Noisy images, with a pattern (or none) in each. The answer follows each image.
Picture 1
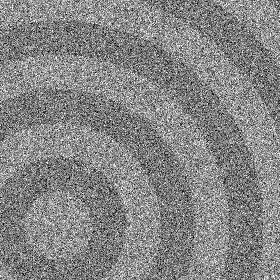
rings round one point
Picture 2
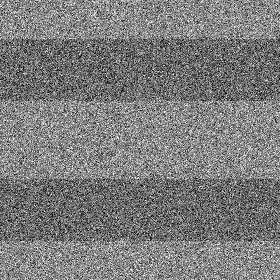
horizontal stripes
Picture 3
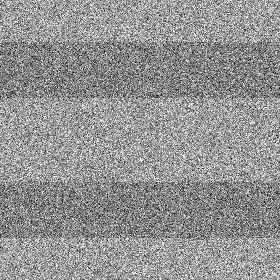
horizontal stripes
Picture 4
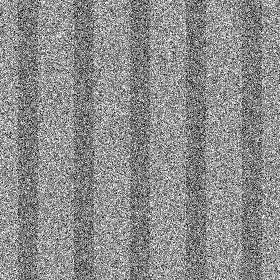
vertical stripes
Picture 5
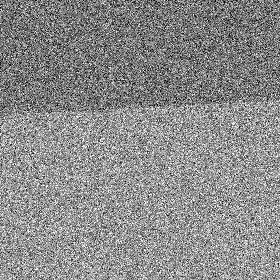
a sharp edge
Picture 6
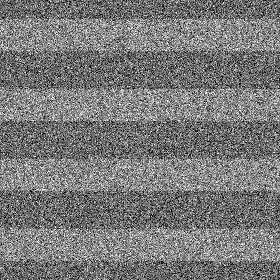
horizontal stripes
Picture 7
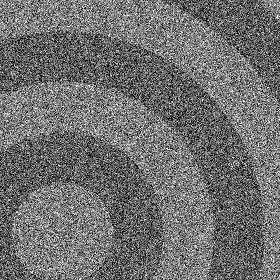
rings round one point
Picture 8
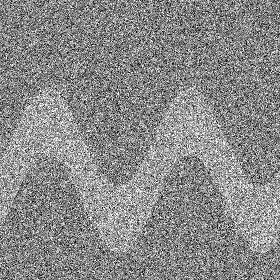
a wavy band
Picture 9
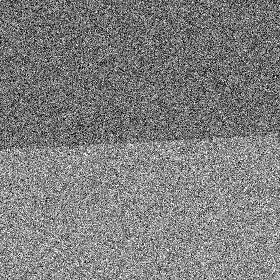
a sharp edge
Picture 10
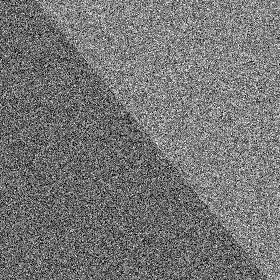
a sharp edge
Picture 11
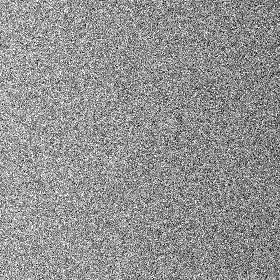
a smooth slope
